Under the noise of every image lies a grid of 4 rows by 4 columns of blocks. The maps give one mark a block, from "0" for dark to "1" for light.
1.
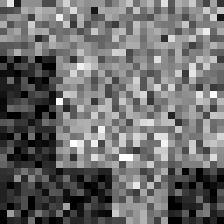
1 1 1 1
0 1 1 1
0 1 1 1
0 0 1 0
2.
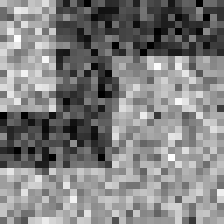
1 0 0 0
1 0 1 1
0 0 1 1
1 1 1 1
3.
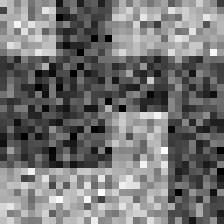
1 0 1 1
0 0 0 0
0 0 1 0
1 1 1 0
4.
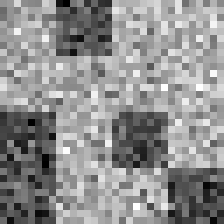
1 0 1 1
1 1 1 1
0 1 0 1
0 1 1 0
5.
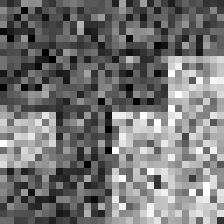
0 0 0 0
0 0 0 1
1 0 1 1
0 0 1 1
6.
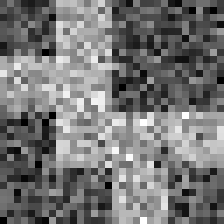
0 1 0 0
1 1 0 0
0 1 1 1
0 0 1 0
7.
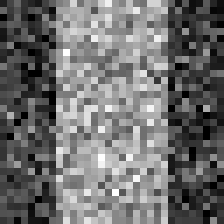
0 1 1 0
0 1 1 0
0 1 1 0
0 1 1 0
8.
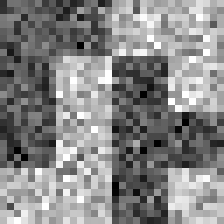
0 0 1 1
0 1 0 1
0 1 0 0
1 1 0 1
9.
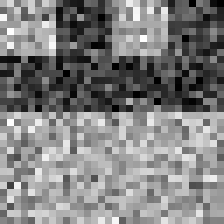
1 0 1 0
0 0 0 0
1 1 1 1
1 1 1 1
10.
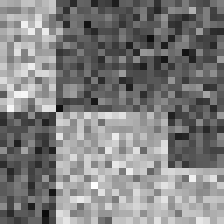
1 0 0 0
1 0 0 0
0 1 1 0
0 1 1 1
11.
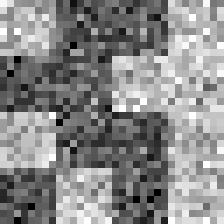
1 0 0 1
0 0 1 1
1 0 0 1
0 1 0 1
